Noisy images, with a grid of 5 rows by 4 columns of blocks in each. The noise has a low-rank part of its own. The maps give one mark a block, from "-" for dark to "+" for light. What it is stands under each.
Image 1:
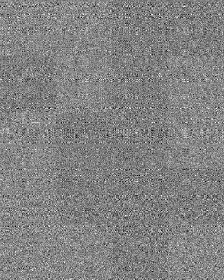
++--
-+-+
+--+
+---
++-+
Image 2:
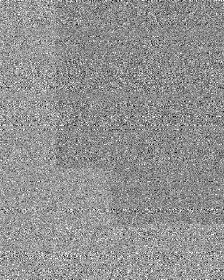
+---
+---
+---
++--
++++
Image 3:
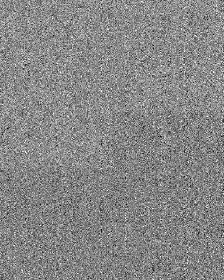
++++
++++
++--
----
----
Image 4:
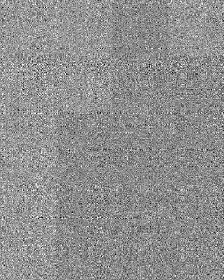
++-+
++--
+---
+---
+---
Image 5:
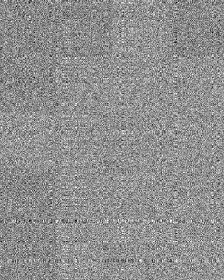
--+-
-+++
++++
-+++
-+++
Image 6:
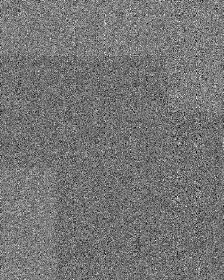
++++
---+
----
+---
+---
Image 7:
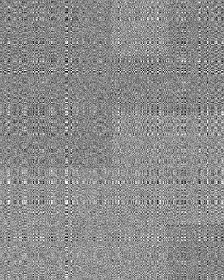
--+-
----
--++
++++
+++-
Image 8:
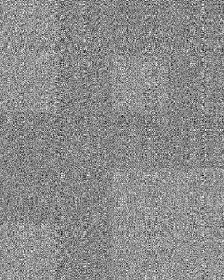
+---
+-+-
----
--++
+-++
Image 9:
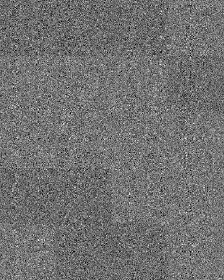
---+
+++-
++++
--++
+--+
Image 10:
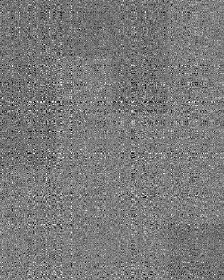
---+
-+-+
-+++
++++
+++-
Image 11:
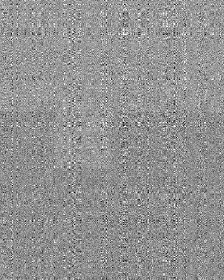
++++
++++
-+--
----
----
